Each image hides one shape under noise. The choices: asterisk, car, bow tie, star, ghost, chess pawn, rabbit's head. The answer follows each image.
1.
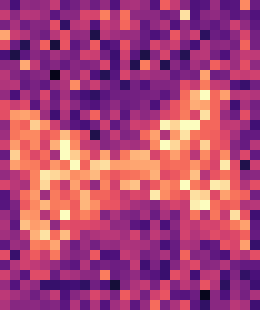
light bow tie
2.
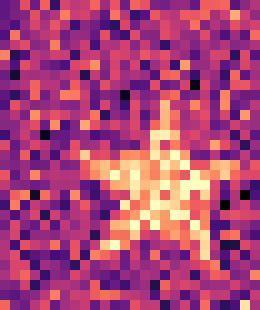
light star
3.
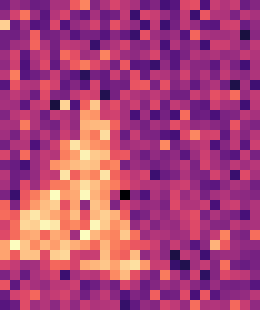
light chess pawn
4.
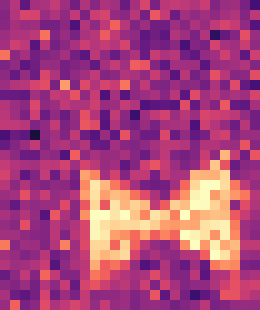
light bow tie
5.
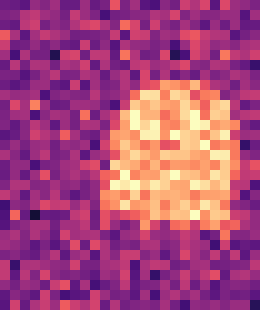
light ghost
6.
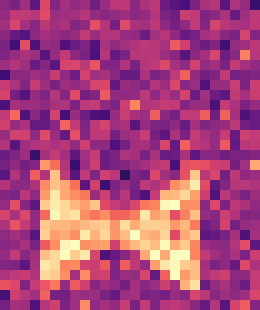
light bow tie
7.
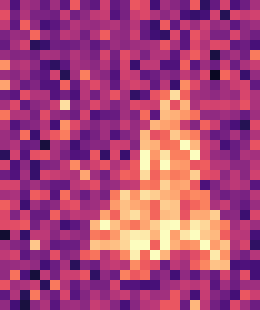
light chess pawn
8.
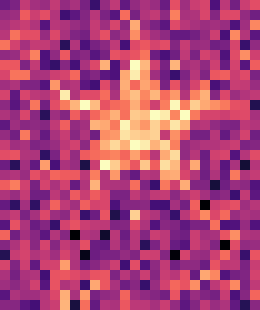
light star
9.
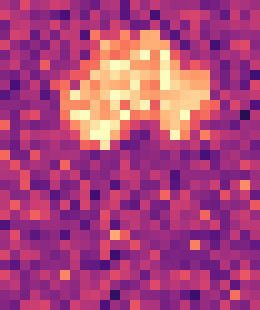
light car
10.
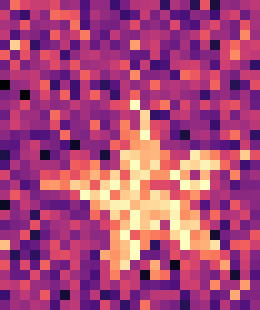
light star
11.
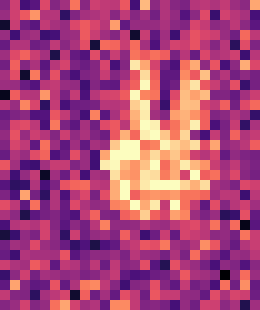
light rabbit's head
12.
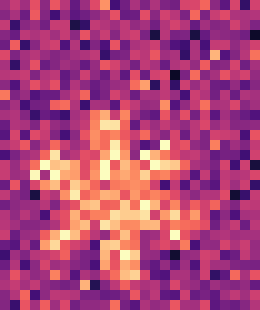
light asterisk
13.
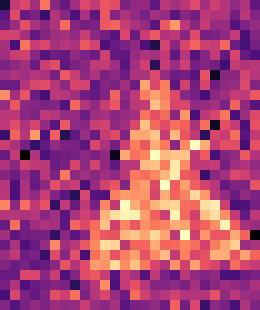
light chess pawn
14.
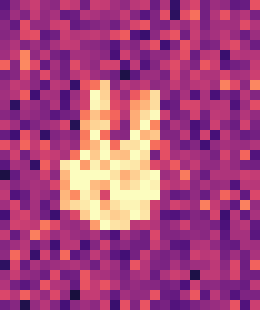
light rabbit's head
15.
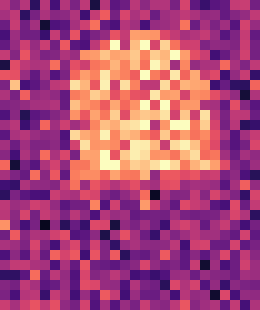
light ghost
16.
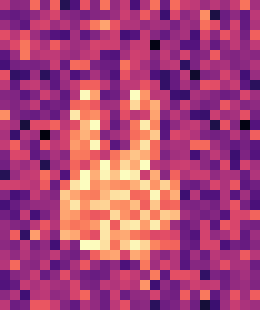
light rabbit's head
